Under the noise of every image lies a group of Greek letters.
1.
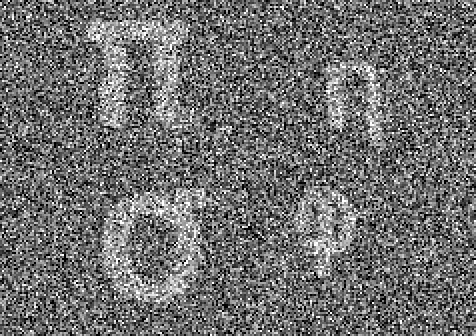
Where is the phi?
bottom right
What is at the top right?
eta
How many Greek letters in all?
4
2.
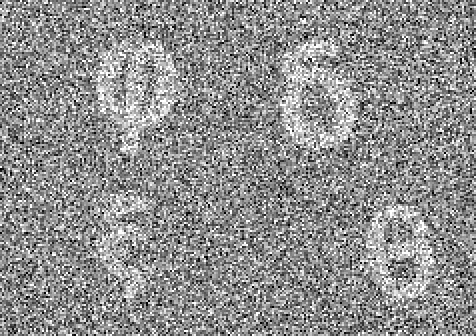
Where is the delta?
top right
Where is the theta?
bottom right
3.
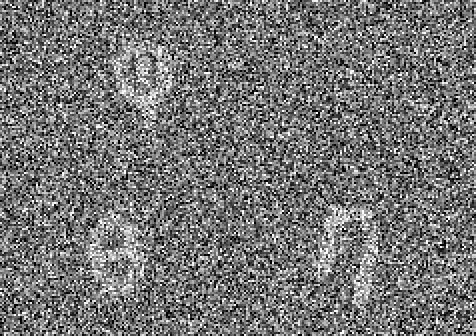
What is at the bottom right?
eta
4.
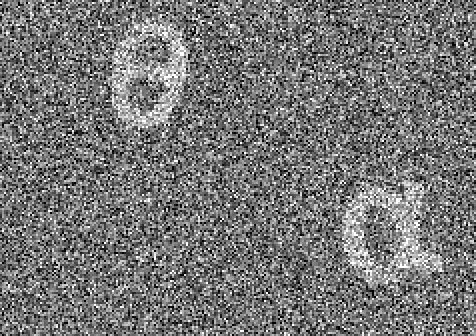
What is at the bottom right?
alpha
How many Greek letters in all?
2
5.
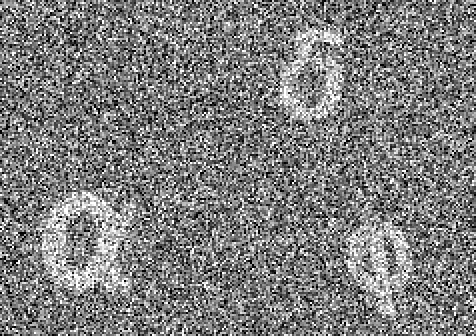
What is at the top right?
delta
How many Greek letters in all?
3
